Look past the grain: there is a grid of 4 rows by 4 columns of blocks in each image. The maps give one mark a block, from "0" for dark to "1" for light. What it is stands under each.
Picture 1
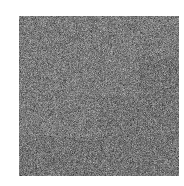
1111
1110
1100
0000
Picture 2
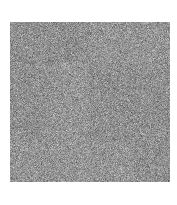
0011
0100
0100
1110
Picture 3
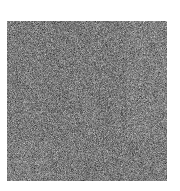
0001
0001
0001
1000
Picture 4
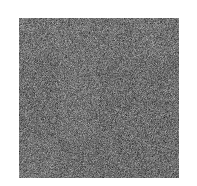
1111
0100
0100
1000
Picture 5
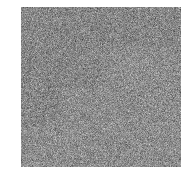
0000
0011
0111
1111
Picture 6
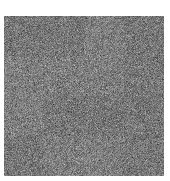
0010
1110
1000
0110
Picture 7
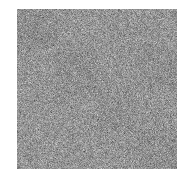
0111
1010
1101
1110
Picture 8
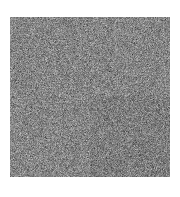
1111
1111
1100
1100
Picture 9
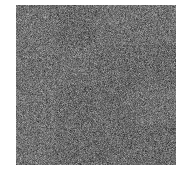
1011
1100
1001
1000
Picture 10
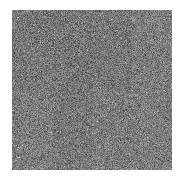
0001
0001
1011
1011
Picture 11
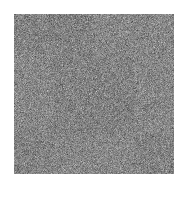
0011
1001
1001
0110
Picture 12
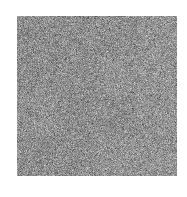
0001
0011
1001
0011
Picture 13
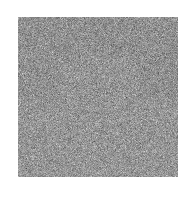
0000
0110
1111
1111
